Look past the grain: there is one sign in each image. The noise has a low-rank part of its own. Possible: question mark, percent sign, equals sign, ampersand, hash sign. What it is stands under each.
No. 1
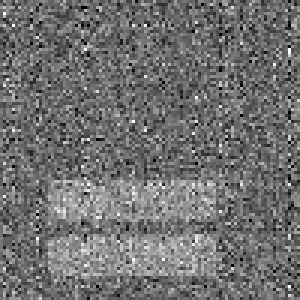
equals sign
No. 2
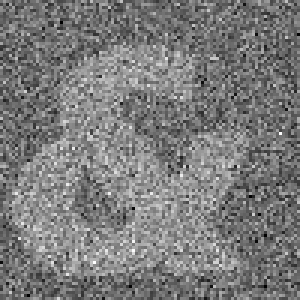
ampersand
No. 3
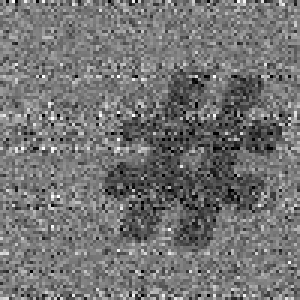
hash sign
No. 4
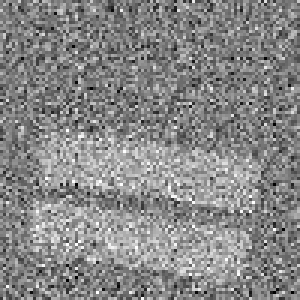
equals sign
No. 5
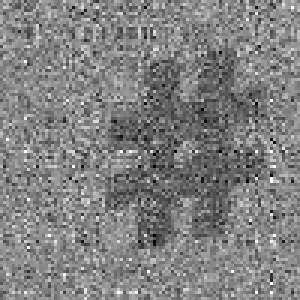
hash sign
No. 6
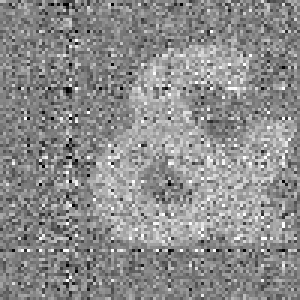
ampersand
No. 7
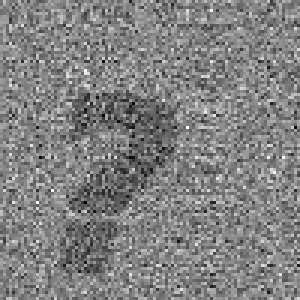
question mark
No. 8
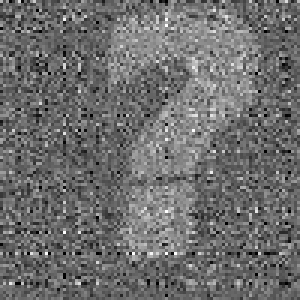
question mark
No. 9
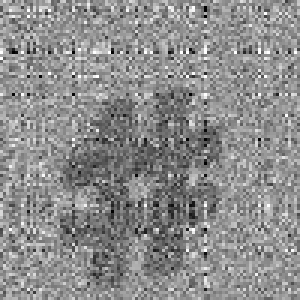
hash sign
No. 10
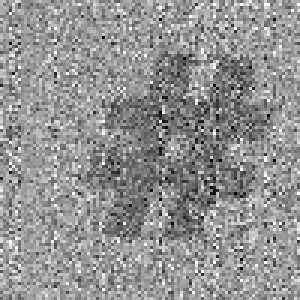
hash sign
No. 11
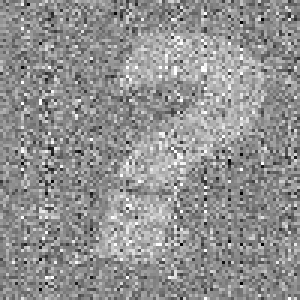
question mark
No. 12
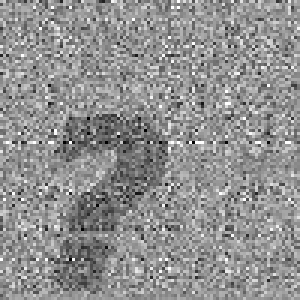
question mark
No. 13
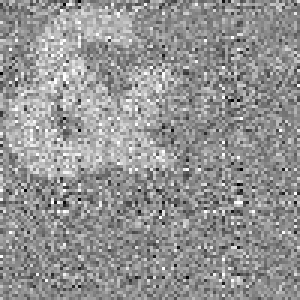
ampersand
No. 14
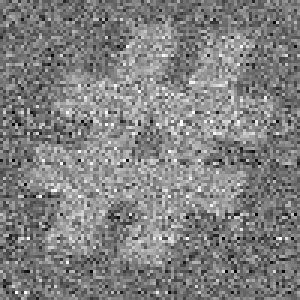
hash sign
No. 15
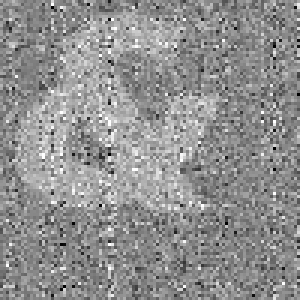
ampersand
